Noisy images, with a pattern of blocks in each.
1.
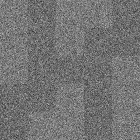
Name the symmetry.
the same after a half turn
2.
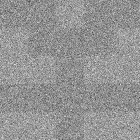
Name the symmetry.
left and right mirror each other
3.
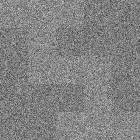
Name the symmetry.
the same after a half turn
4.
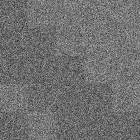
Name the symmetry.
mirrored about the diagonal from the bottom left
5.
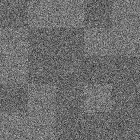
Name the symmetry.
mirrored about the diagonal from the top left
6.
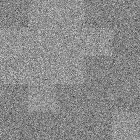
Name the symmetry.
mirrored about the diagonal from the top left
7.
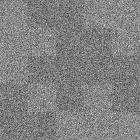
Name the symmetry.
mirrored about the diagonal from the bottom left
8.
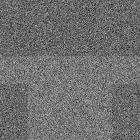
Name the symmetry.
left and right mirror each other
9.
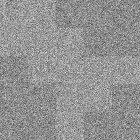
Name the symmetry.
mirrored about the diagonal from the top left
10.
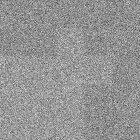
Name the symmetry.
mirrored about the diagonal from the bottom left
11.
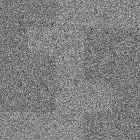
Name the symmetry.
the same after a half turn
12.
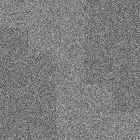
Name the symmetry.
the same after a half turn
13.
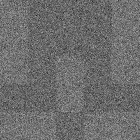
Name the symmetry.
left and right mirror each other
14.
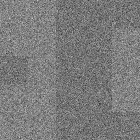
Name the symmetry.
top and bottom mirror each other
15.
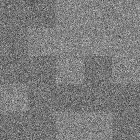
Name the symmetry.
no symmetry
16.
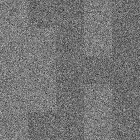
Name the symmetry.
top and bottom mirror each other
